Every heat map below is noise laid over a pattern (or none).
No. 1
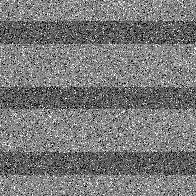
horizontal stripes
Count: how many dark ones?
3
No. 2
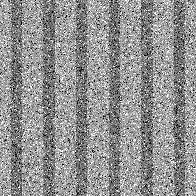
vertical stripes
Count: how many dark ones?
6
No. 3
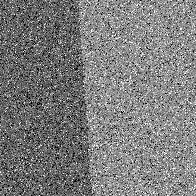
a sharp edge
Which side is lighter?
right
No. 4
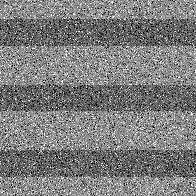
horizontal stripes
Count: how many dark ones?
3
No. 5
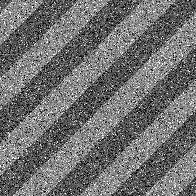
diagonal stripes
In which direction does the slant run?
bottom left to top right
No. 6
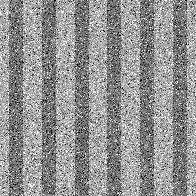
vertical stripes
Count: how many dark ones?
6
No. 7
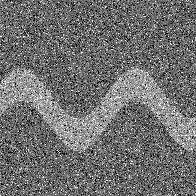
a wavy band
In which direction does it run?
left to right
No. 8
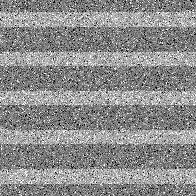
horizontal stripes
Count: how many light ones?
5
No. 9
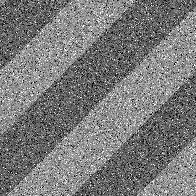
diagonal stripes
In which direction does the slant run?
bottom left to top right
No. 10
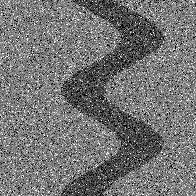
a wavy band
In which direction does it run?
top to bottom
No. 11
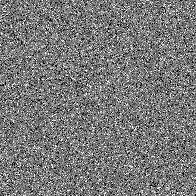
only noise
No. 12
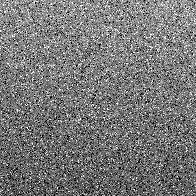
a smooth slope
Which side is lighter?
top
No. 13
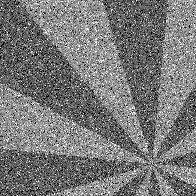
spokes from one point
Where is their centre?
bottom right
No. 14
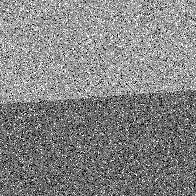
a sharp edge
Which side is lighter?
top
